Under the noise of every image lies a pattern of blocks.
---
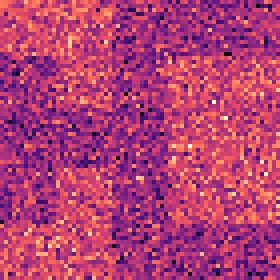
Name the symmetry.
top and bottom mirror each other
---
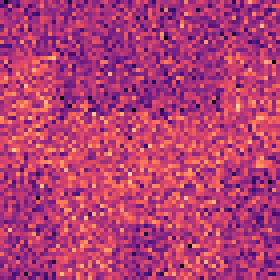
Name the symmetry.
left and right mirror each other
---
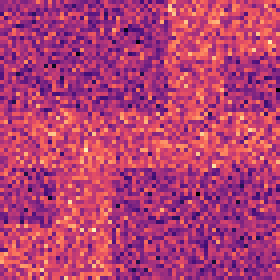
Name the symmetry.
the same after a half turn
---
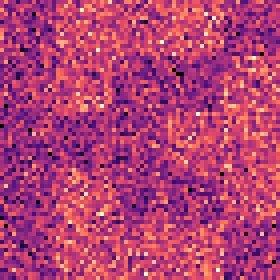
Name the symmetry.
top and bottom mirror each other
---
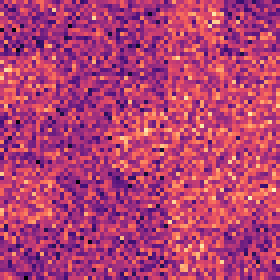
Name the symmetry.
top and bottom mirror each other
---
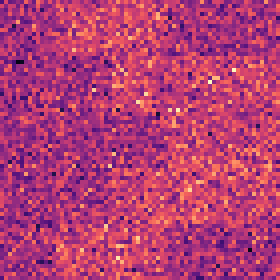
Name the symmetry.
top and bottom mirror each other
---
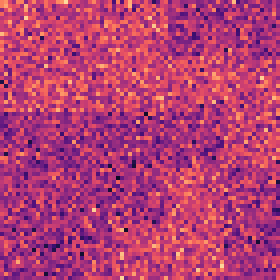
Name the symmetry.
no symmetry
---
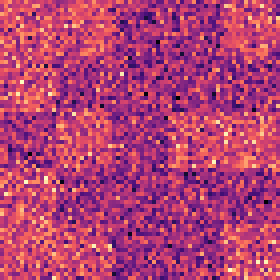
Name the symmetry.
top and bottom mirror each other
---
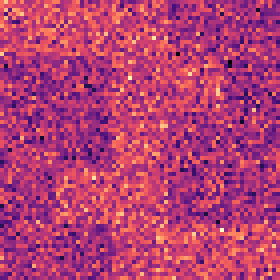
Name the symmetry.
the same after a half turn
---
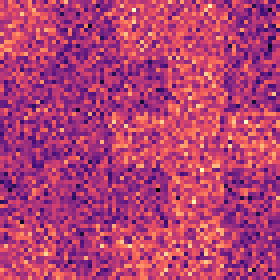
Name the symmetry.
top and bottom mirror each other
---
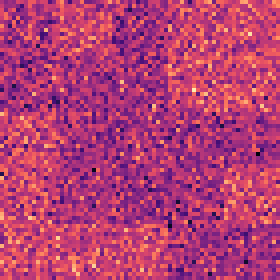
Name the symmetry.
mirrored about the diagonal from the bottom left
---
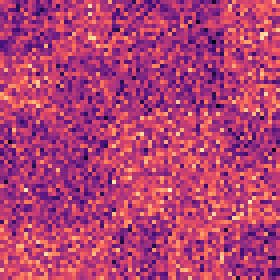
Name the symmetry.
mirrored about the diagonal from the top left
